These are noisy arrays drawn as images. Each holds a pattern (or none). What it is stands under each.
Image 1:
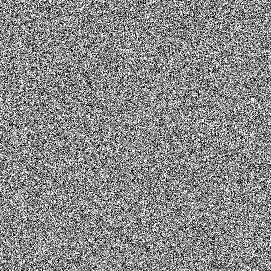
only noise
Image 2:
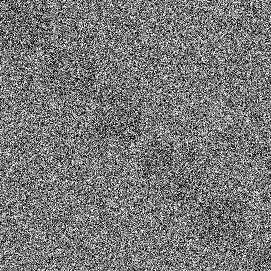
blocks along the diagonal
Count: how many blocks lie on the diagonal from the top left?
7
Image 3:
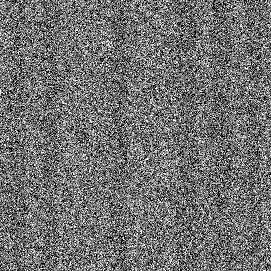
bands of columns
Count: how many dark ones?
6
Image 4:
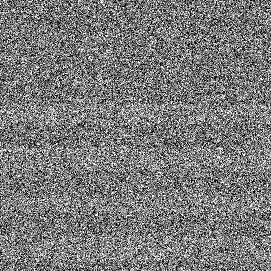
bands of rows
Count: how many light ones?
4
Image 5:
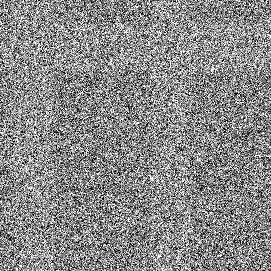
bands of rows crossing bands of columns
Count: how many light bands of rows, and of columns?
1 and 2
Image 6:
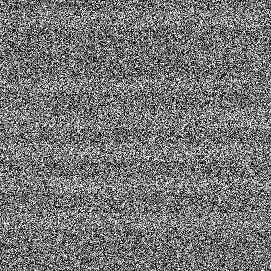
bands of rows
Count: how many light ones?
6
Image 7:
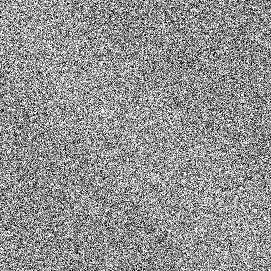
a diagonal band
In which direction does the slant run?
top left to bottom right
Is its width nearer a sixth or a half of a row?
a half
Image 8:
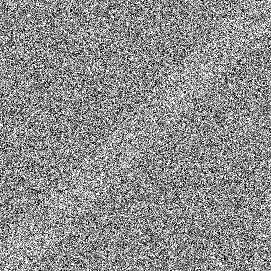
a diagonal band
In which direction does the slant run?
bottom left to top right
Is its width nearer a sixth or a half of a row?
a sixth
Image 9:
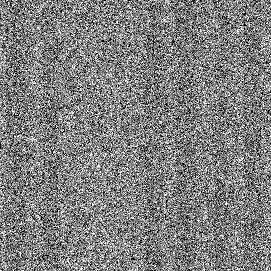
bands of columns
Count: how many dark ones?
6
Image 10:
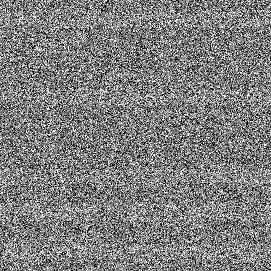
bands of rows
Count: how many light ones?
5
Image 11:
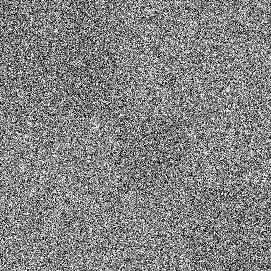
blocks along the diagonal
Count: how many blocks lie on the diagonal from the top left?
3
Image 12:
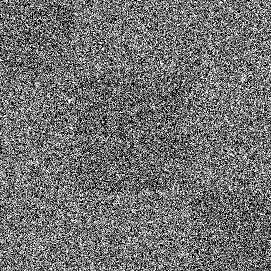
blocks along the diagonal
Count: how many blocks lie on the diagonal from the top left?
3
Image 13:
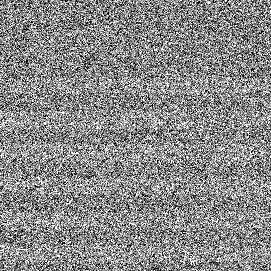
bands of rows
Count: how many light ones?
6
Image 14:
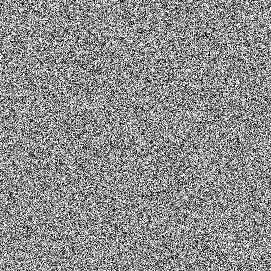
only noise
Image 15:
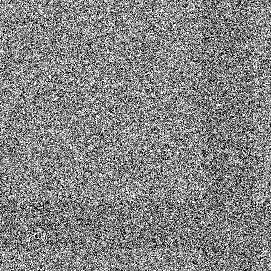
bands of rows crossing bands of columns
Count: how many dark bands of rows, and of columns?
1 and 1
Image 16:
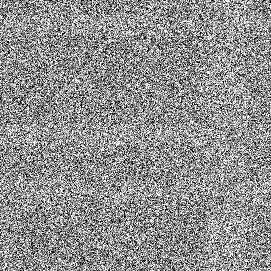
bands of rows crossing bands of columns
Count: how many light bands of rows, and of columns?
3 and 1
